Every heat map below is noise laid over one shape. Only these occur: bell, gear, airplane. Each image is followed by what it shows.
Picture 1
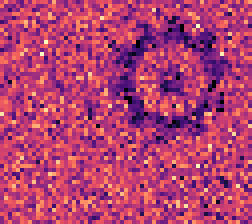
gear
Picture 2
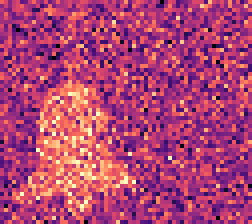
bell
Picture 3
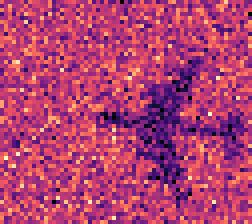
airplane
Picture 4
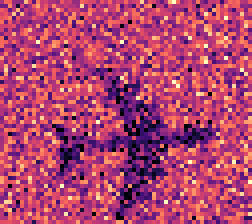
airplane
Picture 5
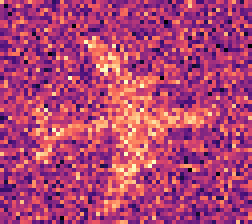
airplane
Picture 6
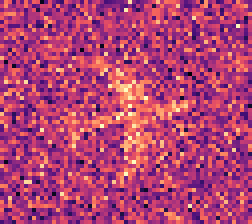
airplane
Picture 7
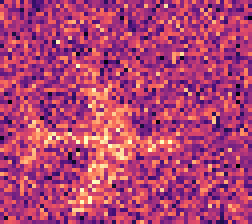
airplane
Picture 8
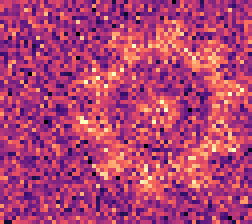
gear
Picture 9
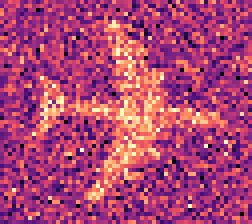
airplane
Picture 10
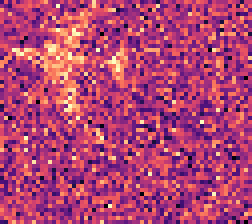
airplane
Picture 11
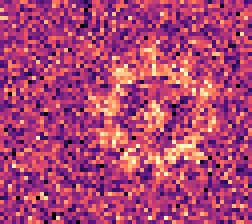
gear
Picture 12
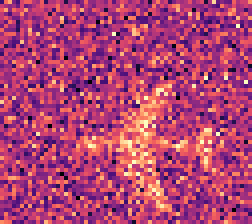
airplane
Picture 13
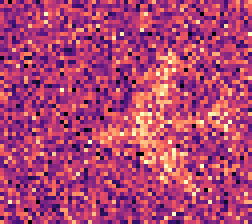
airplane
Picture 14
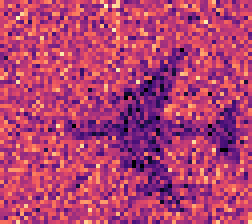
airplane
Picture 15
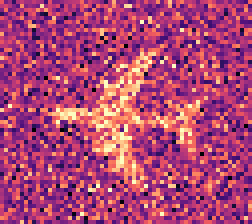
airplane
